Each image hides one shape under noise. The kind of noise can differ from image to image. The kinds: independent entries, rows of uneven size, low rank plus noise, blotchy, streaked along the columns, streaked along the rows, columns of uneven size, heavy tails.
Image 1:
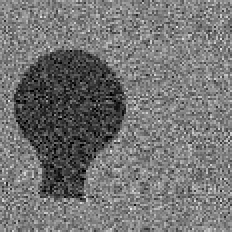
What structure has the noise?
low rank plus noise
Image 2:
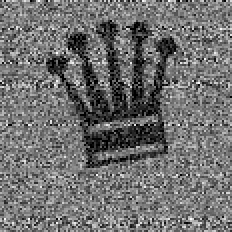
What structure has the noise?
rows of uneven size
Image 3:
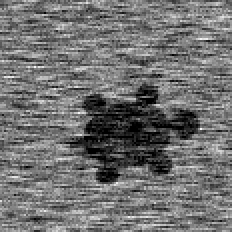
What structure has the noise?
streaked along the rows
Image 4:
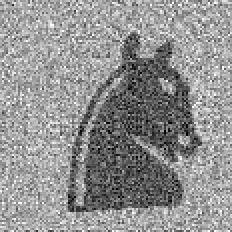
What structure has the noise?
low rank plus noise
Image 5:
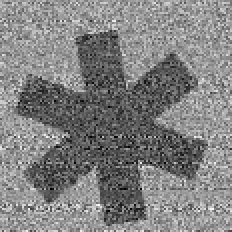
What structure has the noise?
rows of uneven size
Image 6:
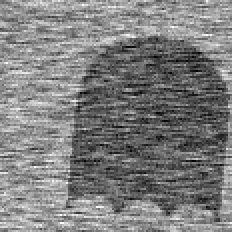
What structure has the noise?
streaked along the rows
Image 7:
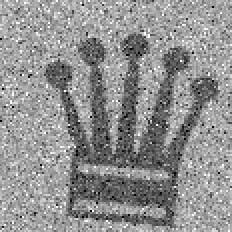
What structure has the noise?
heavy tails
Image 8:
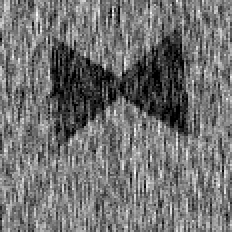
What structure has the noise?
streaked along the columns
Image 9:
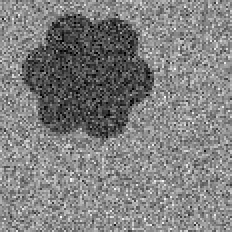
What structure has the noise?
independent entries
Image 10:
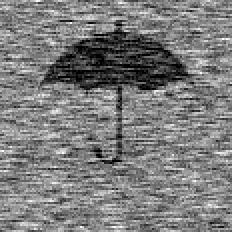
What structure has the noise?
streaked along the rows
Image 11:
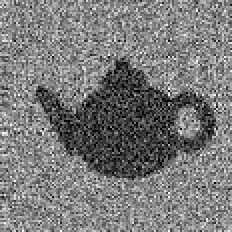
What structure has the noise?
low rank plus noise
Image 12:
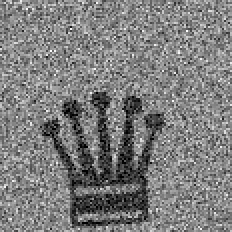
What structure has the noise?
independent entries
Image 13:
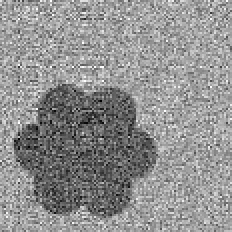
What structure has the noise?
low rank plus noise
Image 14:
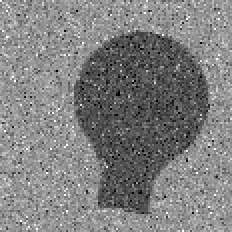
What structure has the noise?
heavy tails
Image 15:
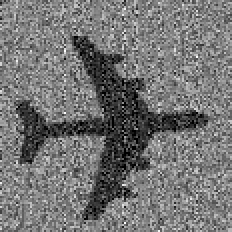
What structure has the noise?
columns of uneven size
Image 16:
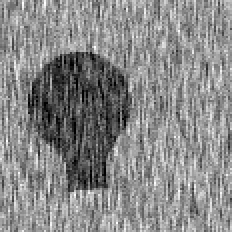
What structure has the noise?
streaked along the columns
